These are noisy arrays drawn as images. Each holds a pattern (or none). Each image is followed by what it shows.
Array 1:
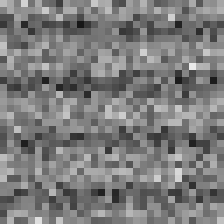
horizontal stripes
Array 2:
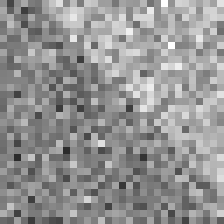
a sharp edge
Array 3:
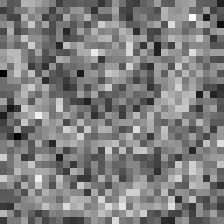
rings round one point
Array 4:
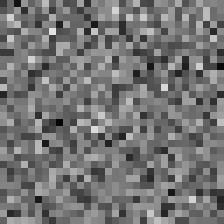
only noise
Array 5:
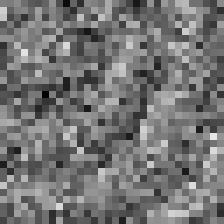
rings round one point
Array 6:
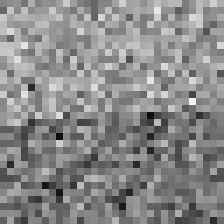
a sharp edge
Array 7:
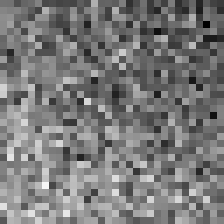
a smooth slope
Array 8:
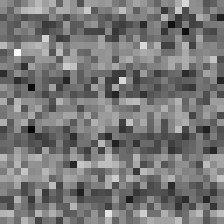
horizontal stripes
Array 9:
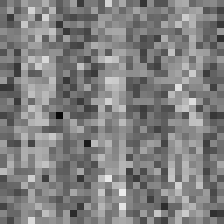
vertical stripes
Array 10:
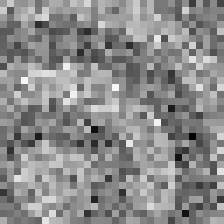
rings round one point
